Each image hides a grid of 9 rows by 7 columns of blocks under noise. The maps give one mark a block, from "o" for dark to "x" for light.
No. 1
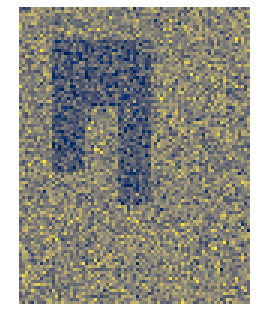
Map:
x x x x x x x
x o o o x x x
x o o o x x x
x o x o x x x
x o x o x x x
x x x o x x x
x x x x x x x
x x x x x x x
x x x x x x x
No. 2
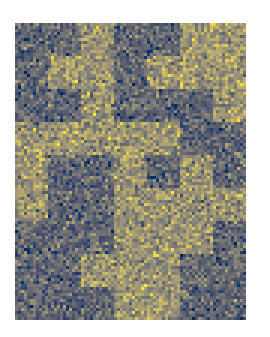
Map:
o o x o o x x
o x x o x x x
o o x o o o x
x x x x x o o
x o o x o x o
x o o x x x x
o o o x x x o
o o x x x o o
o o o x x o o
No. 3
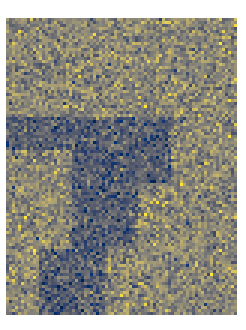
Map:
x x x x x x x
x x x x x x x
x x x x x x x
o o o o o x x
x x o o o x x
x x o o x x x
x x o o x x x
x o o x x x x
x o o x x x x
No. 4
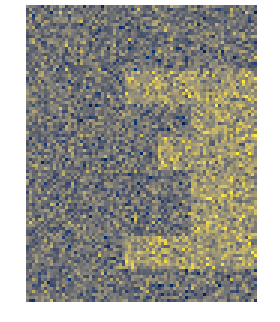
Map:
o o o o o o o
o o o o o o o
o o o x x x x
o o o o o x x
o o o o x x x
o o o o o x x
o o o o o x x
o o o x x x x
o o o o o o o
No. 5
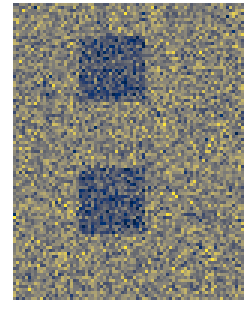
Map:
x x x x x x x
x x o o x x x
x x o o x x x
x x x x x x x
x x x x x x x
x x o o x x x
x x o o x x x
x x x x x x x
x x x x x x x
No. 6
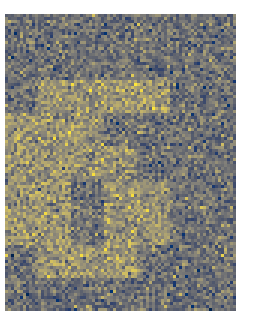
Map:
o o o o o o o
o o o o o o o
o x x x x o o
x x x o o o o
x x x x o o o
x x o x x o o
x x o x x o o
o x x x o o o
o o o o o o o
